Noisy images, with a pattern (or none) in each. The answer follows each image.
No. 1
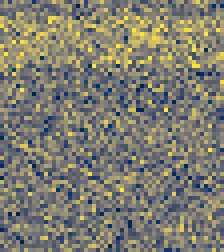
one horizontal stripe
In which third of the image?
top
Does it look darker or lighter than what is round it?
lighter
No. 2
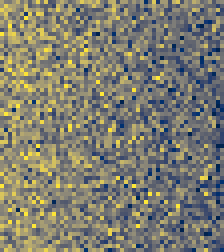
a smooth slope
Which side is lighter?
left
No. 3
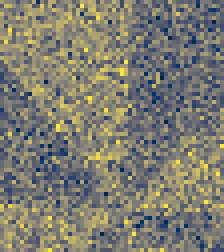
spokes from one point
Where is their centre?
bottom middle
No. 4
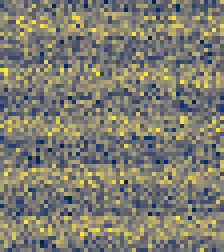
horizontal stripes
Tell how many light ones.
5
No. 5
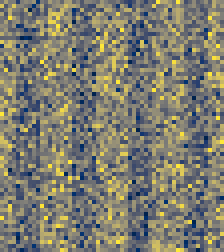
vertical stripes
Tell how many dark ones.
4
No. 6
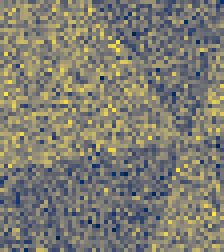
spokes from one point
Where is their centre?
middle right
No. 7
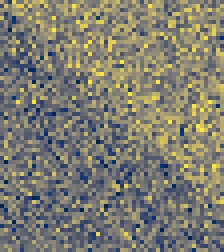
a sharp edge
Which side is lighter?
top right
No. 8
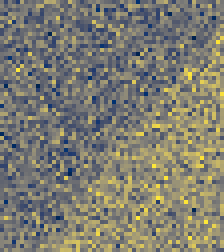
a sharp edge
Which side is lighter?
bottom right
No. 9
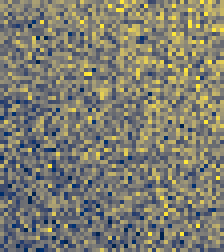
a smooth slope
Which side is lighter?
top right
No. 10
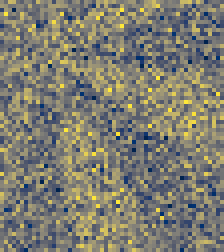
spokes from one point
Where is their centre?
top left
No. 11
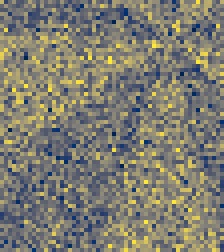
spokes from one point
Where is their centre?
top right
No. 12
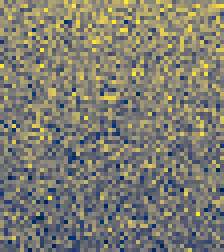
a smooth slope
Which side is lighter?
top
